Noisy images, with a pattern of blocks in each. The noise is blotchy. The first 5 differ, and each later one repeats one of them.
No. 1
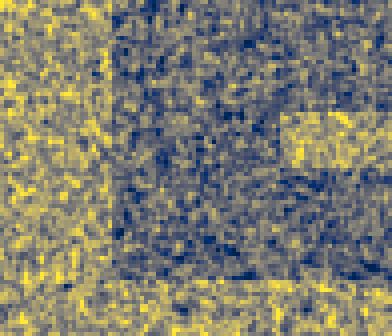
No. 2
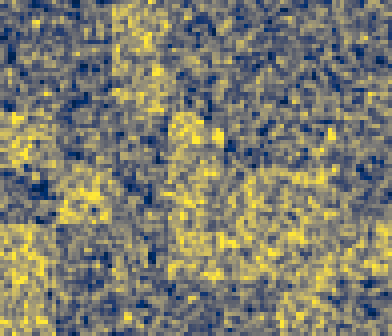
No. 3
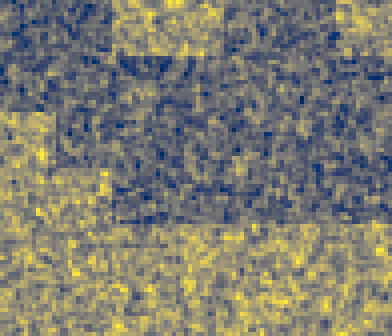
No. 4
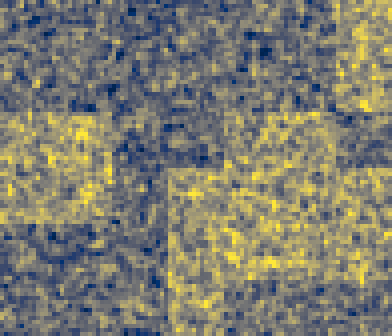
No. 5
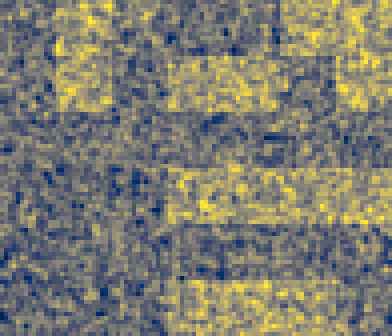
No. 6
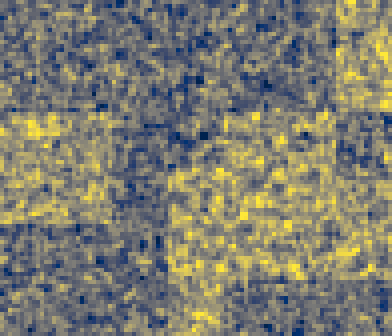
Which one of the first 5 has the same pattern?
4
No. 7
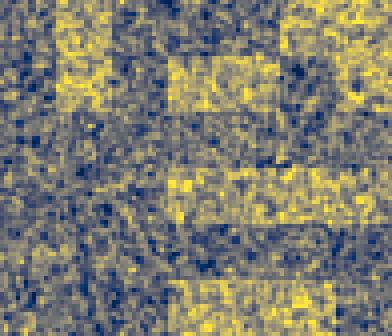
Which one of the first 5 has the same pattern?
5
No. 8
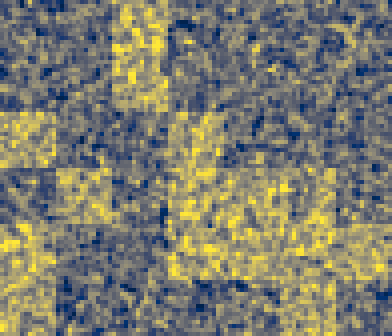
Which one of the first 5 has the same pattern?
2
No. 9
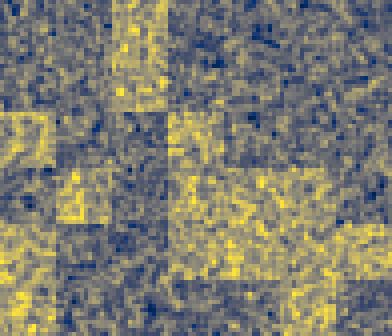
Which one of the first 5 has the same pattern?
2
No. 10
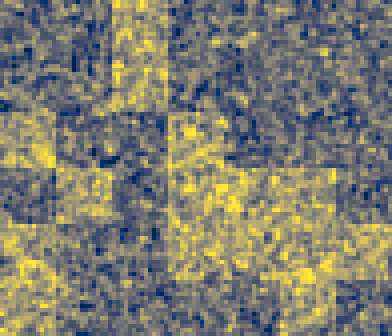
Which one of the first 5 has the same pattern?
2
